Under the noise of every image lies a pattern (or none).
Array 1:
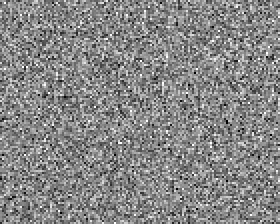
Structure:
only noise
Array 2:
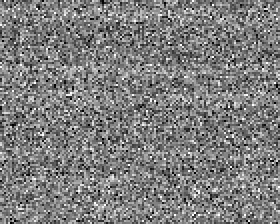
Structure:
bands of rows
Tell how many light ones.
6
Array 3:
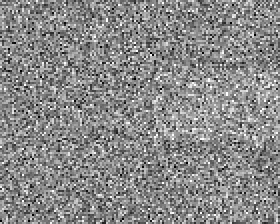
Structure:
one block
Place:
middle right
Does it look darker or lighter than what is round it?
lighter
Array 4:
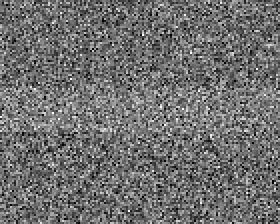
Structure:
one band of rows
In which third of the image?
middle
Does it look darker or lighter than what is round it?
lighter
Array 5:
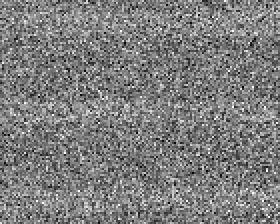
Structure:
bands of rows
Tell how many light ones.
3
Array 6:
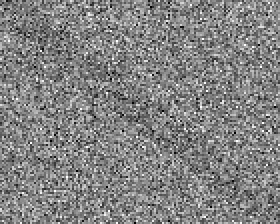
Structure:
a diagonal band
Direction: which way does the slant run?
top left to bottom right
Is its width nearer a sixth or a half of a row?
a sixth
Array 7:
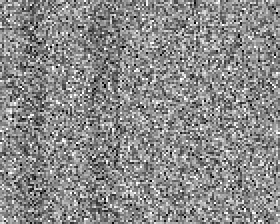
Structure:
bands of columns
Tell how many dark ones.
2
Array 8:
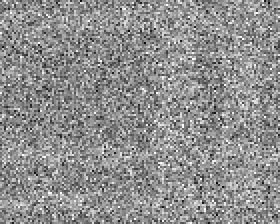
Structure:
bands of rows crossing bands of columns
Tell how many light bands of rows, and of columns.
3 and 2
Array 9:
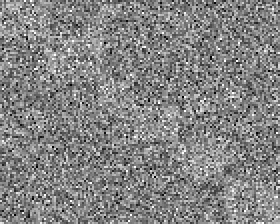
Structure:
blocks along the diagonal
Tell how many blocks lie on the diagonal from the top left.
6
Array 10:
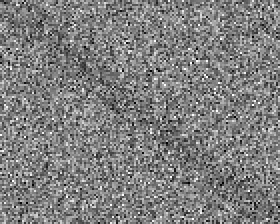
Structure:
a diagonal band
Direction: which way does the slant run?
top left to bottom right
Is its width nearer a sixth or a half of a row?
a sixth
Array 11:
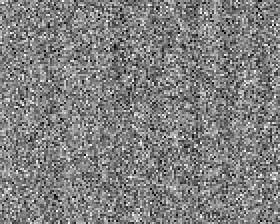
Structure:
bands of columns
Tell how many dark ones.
6
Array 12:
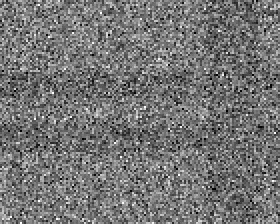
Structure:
bands of rows crossing bands of columns
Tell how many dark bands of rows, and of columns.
2 and 1
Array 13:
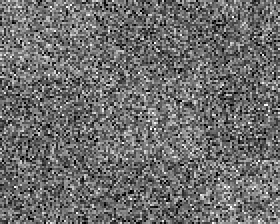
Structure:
blocks along the diagonal
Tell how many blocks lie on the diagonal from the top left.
3
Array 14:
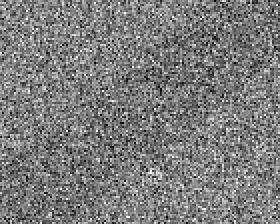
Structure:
a diagonal band
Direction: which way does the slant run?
bottom left to top right
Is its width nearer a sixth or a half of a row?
a half
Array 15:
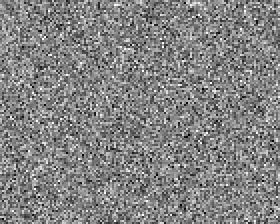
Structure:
only noise
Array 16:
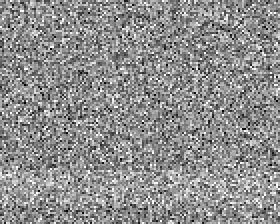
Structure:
one band of rows
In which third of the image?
bottom
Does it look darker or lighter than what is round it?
lighter
